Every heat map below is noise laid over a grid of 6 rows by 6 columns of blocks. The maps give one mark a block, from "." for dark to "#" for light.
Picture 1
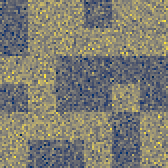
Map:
.##.##
.#####
##....
.#..#.
####.#
#..#.#
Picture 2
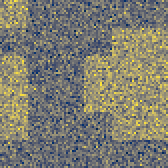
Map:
#.....
....##
#..###
#..###
#...##
......
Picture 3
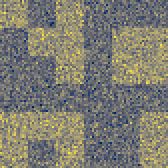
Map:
#.#...
.##.##
..#.##
......
###..#
#.#..#
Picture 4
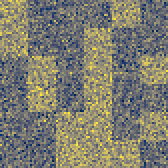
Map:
#...#.
#..#..
.#.#.#
.#.#..
..##.#
..###.
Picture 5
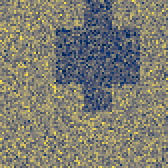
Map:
###.##
##...#
##...#
###.##
######
######
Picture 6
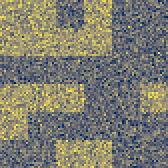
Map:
##.#..
####..
......
###..#
#.....
..##..
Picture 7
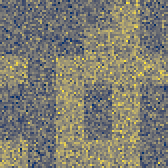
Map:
....#.
...##.
#.####
..#.#.
..#.#.
#.###.
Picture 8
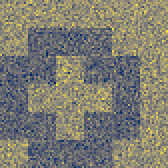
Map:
######
#...##
..#..#
.###.#
..#..#
#...##
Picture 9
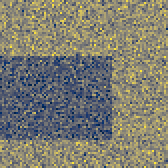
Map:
######
######
....##
....##
....##
######
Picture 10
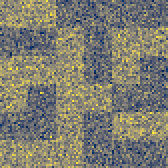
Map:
##....
..#.##
###.#.
#.##..
..#.##
###...
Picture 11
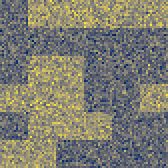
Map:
.#####
......
.##...
###..#
.###..
##....
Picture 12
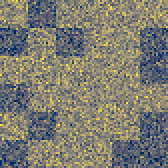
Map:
#.####
.#.##.
#####.
.#####
#.###.
.###..
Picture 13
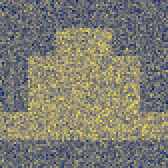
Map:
......
..##..
.####.
.####.
######
......
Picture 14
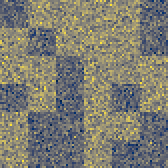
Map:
.####.
#.###.
##.###
.#.#.#
#..##.
#..#..
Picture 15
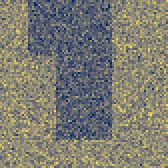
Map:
#...##
#...##
##..##
##..##
##..##
######
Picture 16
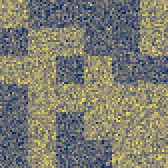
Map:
#....#
.##..#
##.#..
.#####
.#.###
.#..##
